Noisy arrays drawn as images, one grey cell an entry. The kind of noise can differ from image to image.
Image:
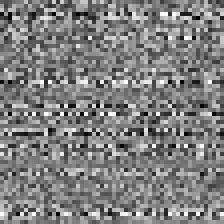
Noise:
rows of uneven size
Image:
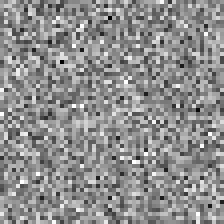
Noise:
independent entries
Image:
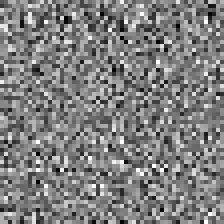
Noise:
low rank plus noise
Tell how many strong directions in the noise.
five to eight
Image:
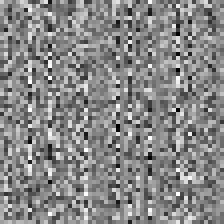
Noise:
columns of uneven size
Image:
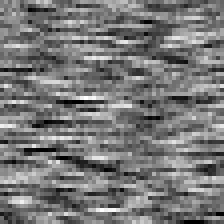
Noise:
streaked along the rows
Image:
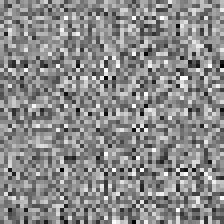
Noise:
low rank plus noise
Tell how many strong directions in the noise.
three or four
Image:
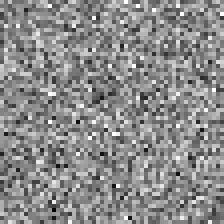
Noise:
independent entries
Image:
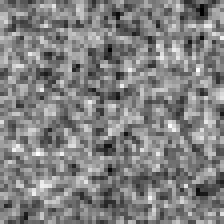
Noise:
blotchy
